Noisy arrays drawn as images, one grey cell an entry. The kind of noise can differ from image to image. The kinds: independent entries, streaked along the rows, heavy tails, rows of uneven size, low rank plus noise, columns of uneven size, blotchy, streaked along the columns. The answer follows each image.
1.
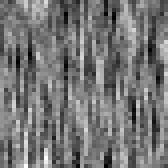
streaked along the columns
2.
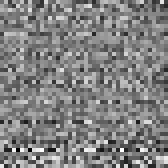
rows of uneven size
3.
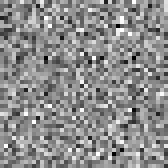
low rank plus noise
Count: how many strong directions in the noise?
five to eight
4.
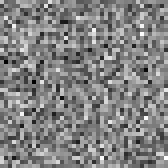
independent entries
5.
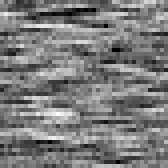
streaked along the rows
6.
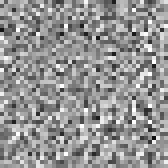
low rank plus noise
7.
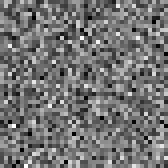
independent entries
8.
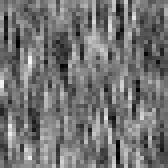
streaked along the columns
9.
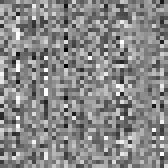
columns of uneven size
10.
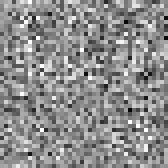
low rank plus noise
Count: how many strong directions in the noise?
five to eight
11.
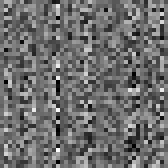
columns of uneven size
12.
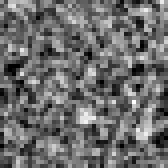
blotchy
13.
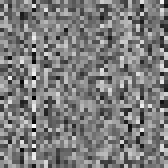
columns of uneven size
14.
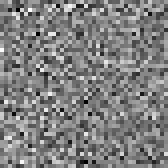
low rank plus noise
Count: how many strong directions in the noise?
five to eight
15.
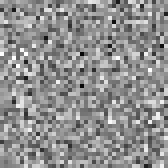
independent entries
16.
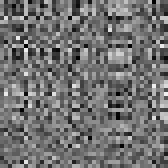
low rank plus noise
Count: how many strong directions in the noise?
one
